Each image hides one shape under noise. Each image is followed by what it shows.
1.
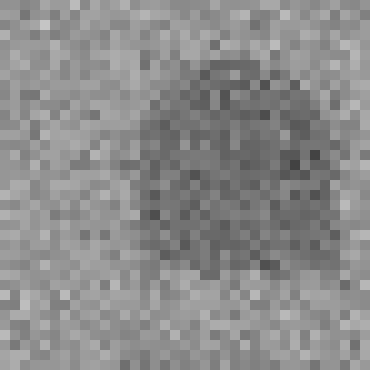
ghost
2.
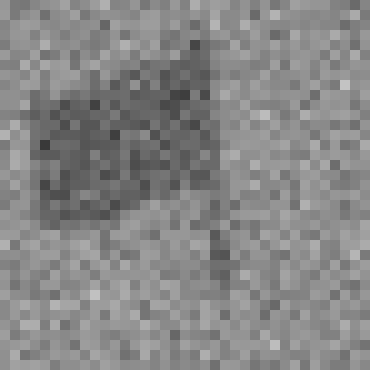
flag
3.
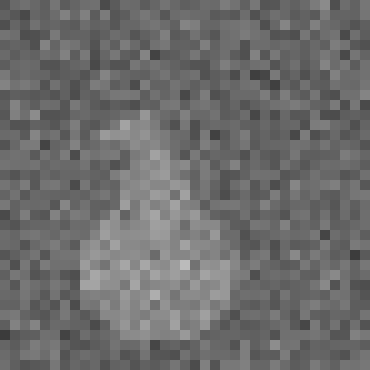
pear
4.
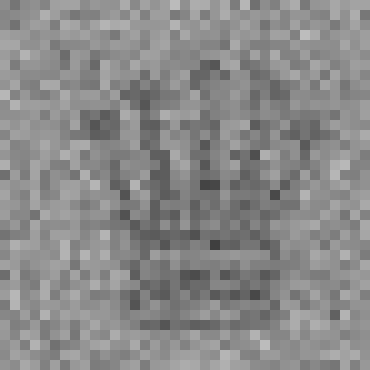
chess queen
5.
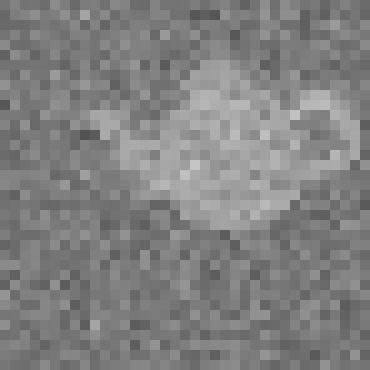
teapot
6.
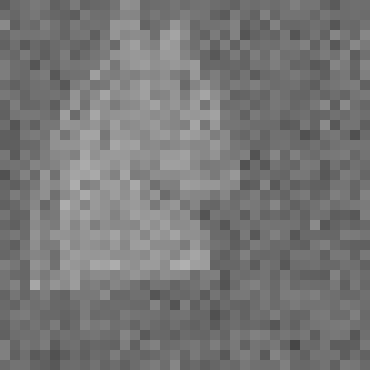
chess knight
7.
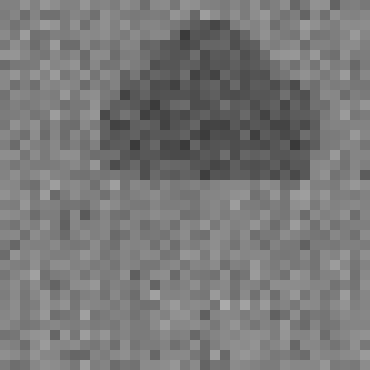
cloud
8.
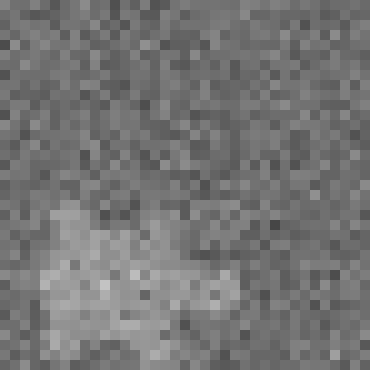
turtle
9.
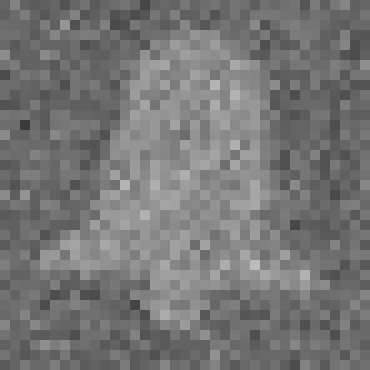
bell
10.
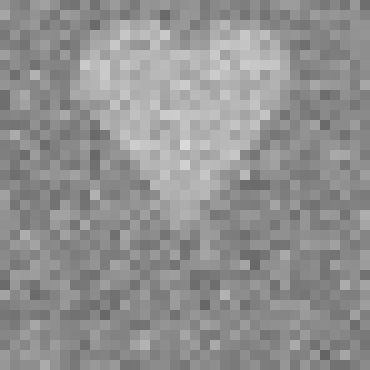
heart
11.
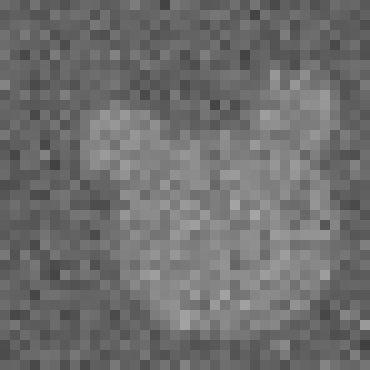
bear's head
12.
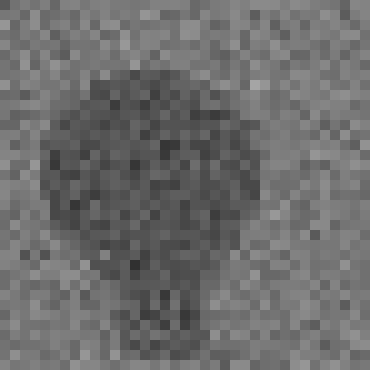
light bulb
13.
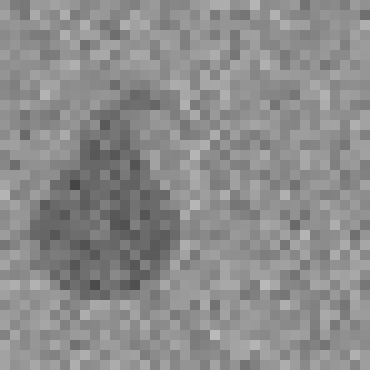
pear
